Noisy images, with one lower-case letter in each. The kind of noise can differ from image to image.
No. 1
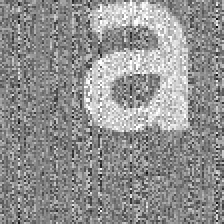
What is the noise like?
columns of uneven size
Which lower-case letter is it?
a
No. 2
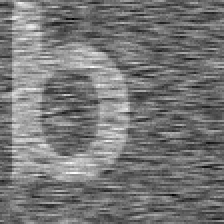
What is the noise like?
streaked along the rows
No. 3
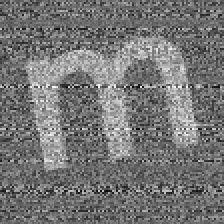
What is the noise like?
rows of uneven size
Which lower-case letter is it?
m
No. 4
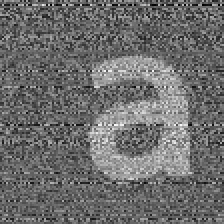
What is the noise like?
rows of uneven size
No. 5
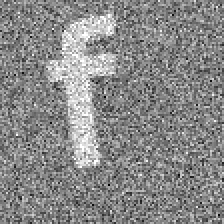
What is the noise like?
independent entries
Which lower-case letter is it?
f
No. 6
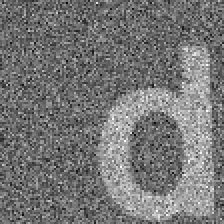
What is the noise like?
independent entries
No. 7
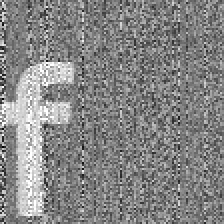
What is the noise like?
columns of uneven size
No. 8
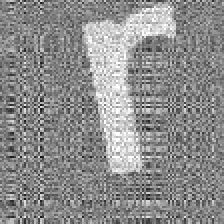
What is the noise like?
low rank plus noise
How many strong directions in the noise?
one
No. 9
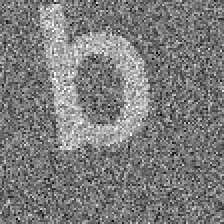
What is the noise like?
independent entries
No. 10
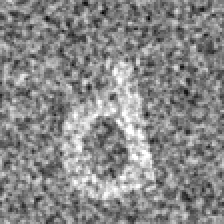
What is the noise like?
blotchy
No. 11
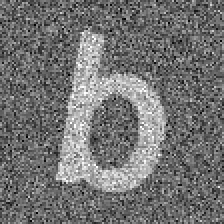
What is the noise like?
independent entries
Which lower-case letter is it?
b
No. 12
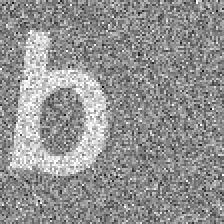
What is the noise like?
independent entries
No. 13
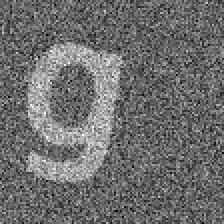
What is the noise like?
independent entries
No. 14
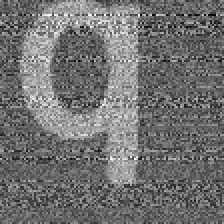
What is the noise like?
rows of uneven size
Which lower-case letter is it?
q
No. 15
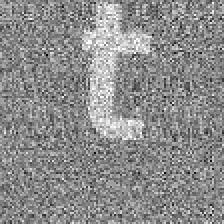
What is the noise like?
low rank plus noise
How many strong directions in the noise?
five to eight
